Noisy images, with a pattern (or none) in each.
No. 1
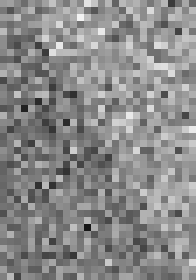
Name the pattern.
a sharp edge
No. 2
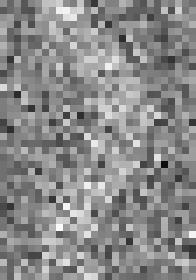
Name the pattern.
a wavy band
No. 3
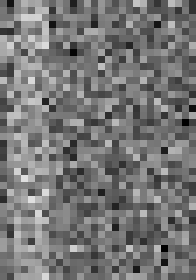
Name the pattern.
one vertical stripe
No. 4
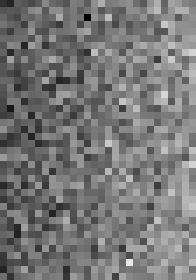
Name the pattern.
a smooth slope
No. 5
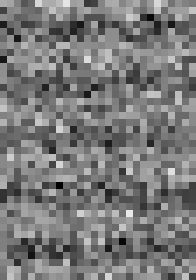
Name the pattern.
horizontal stripes
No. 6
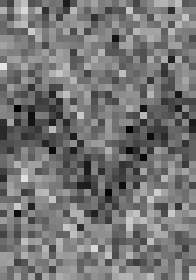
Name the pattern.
a wavy band
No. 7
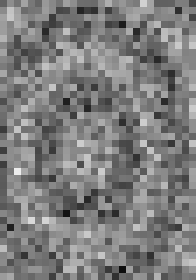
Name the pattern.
rings round one point
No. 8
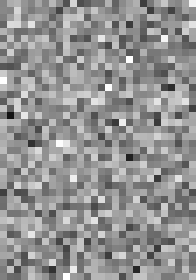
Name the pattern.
only noise
